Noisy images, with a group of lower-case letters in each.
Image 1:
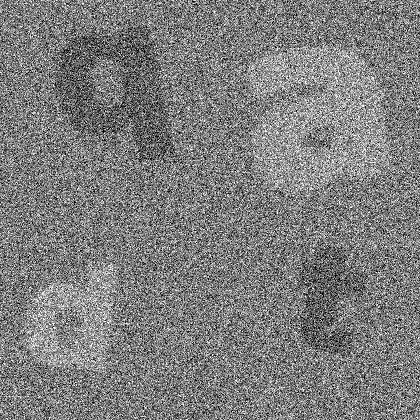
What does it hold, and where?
top left: dark q; top right: light a; bottom left: light d; bottom right: dark t
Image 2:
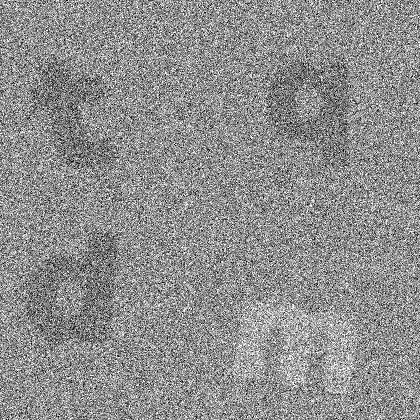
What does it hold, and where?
top left: dark t; top right: dark q; bottom left: dark d; bottom right: light m
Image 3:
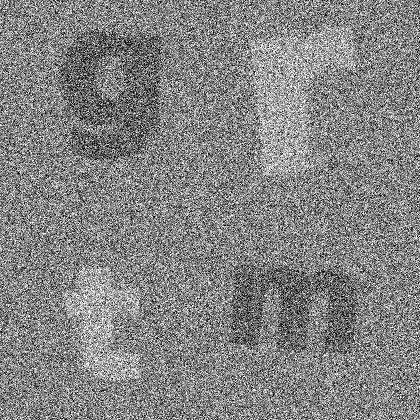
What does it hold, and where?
top left: dark g; top right: light r; bottom left: light t; bottom right: dark m
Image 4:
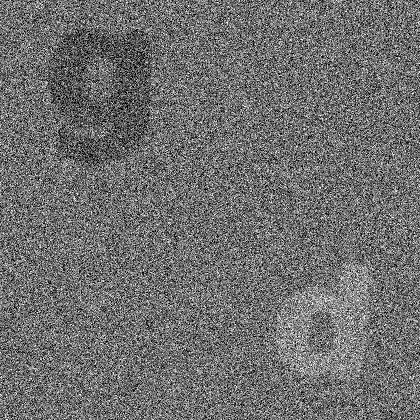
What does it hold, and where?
top left: dark g; bottom right: light d
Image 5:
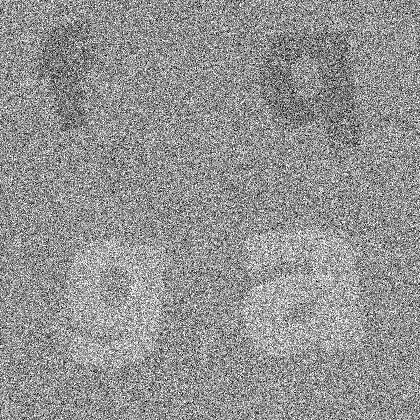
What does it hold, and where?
top left: dark f; top right: dark q; bottom left: light g; bottom right: light a
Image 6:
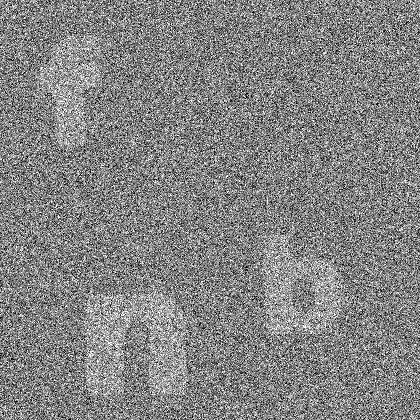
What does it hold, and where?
top left: light f; bottom left: light n; bottom right: light b
